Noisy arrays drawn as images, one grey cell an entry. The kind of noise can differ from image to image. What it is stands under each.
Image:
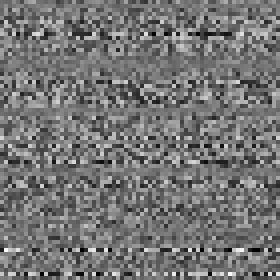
rows of uneven size
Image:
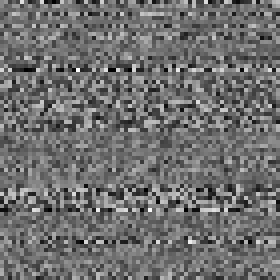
rows of uneven size
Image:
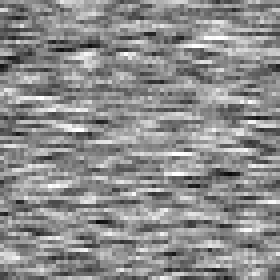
streaked along the rows
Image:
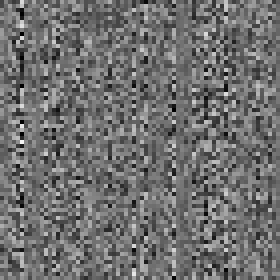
columns of uneven size
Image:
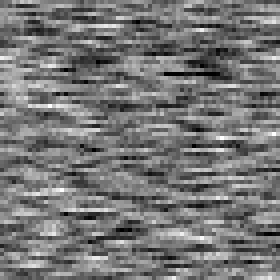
streaked along the rows
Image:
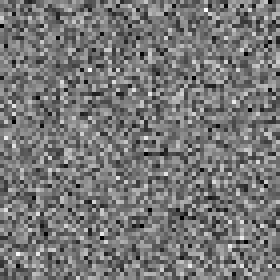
independent entries
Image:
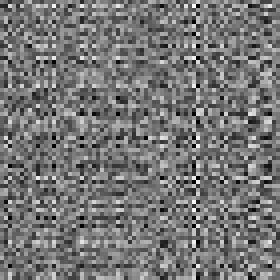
low rank plus noise
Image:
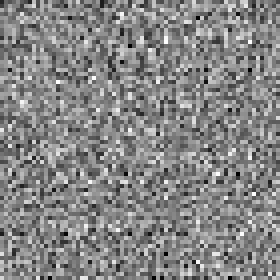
low rank plus noise
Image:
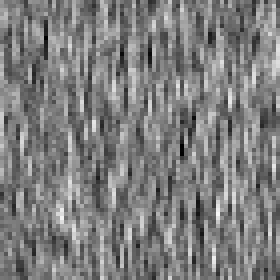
streaked along the columns
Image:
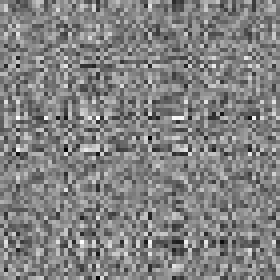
low rank plus noise
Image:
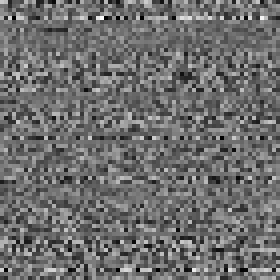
rows of uneven size
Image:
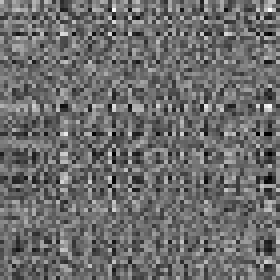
low rank plus noise
